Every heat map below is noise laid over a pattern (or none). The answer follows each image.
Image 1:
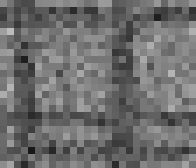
bands of rows crossing bands of columns
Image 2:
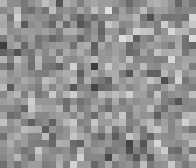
only noise
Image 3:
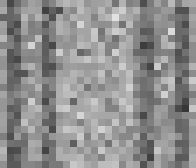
bands of columns
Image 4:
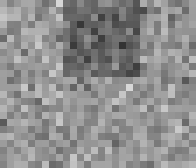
one block
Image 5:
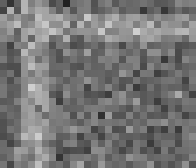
bands of rows crossing bands of columns
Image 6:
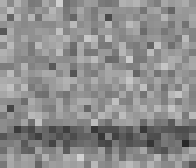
one band of rows
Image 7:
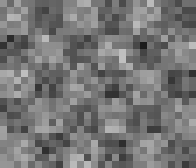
a checkerboard
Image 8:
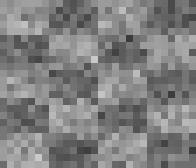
a checkerboard
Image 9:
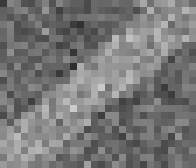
a diagonal band
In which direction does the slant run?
bottom left to top right
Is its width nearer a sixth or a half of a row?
a half
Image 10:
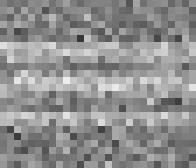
bands of rows
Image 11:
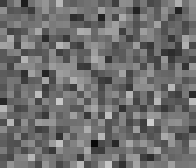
only noise
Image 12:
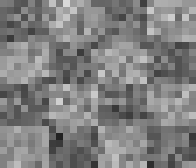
a checkerboard
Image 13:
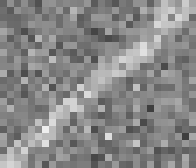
a diagonal band
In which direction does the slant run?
bottom left to top right
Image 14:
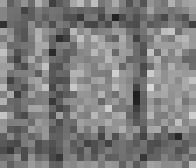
bands of rows crossing bands of columns
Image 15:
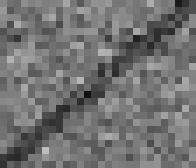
a diagonal band
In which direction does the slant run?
bottom left to top right
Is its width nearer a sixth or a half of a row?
a sixth
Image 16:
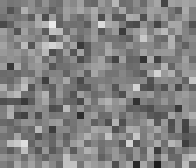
only noise
